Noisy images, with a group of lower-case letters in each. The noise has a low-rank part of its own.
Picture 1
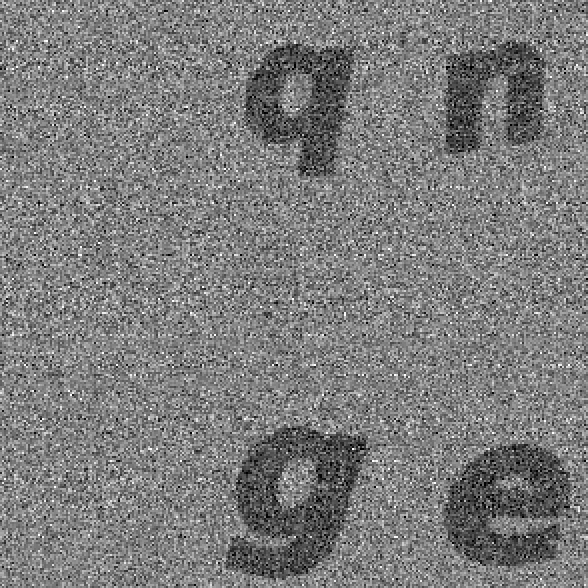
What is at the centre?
nothing
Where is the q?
top middle
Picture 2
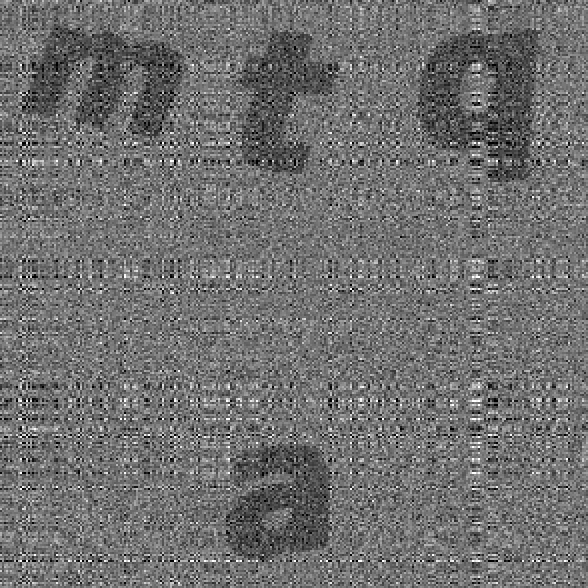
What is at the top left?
m
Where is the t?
top middle
